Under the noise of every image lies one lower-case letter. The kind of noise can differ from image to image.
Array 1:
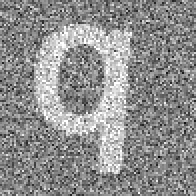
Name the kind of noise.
independent entries
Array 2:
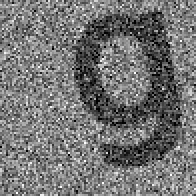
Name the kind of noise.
independent entries
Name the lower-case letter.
g
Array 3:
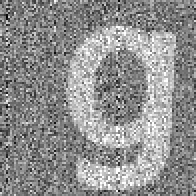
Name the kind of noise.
columns of uneven size
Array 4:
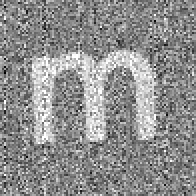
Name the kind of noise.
columns of uneven size
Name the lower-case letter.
m
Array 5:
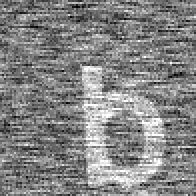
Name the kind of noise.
streaked along the rows
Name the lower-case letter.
b
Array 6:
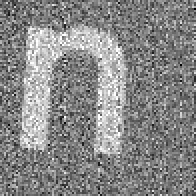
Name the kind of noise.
columns of uneven size
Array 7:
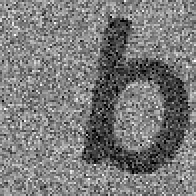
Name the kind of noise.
independent entries
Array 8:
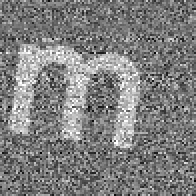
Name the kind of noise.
rows of uneven size
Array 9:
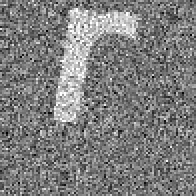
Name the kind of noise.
low rank plus noise
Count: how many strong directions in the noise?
one
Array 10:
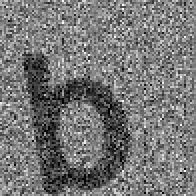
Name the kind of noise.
columns of uneven size
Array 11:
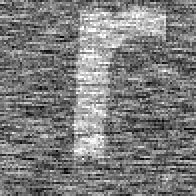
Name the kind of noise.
streaked along the rows
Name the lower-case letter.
r
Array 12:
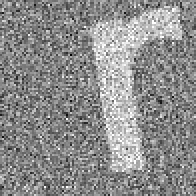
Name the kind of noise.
low rank plus noise
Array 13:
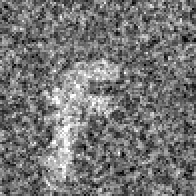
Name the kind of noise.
blotchy
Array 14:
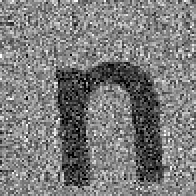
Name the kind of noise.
low rank plus noise
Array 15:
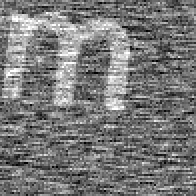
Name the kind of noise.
streaked along the rows
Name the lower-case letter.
m
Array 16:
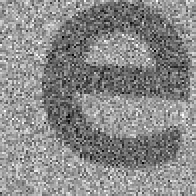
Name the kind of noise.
low rank plus noise
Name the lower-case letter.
e
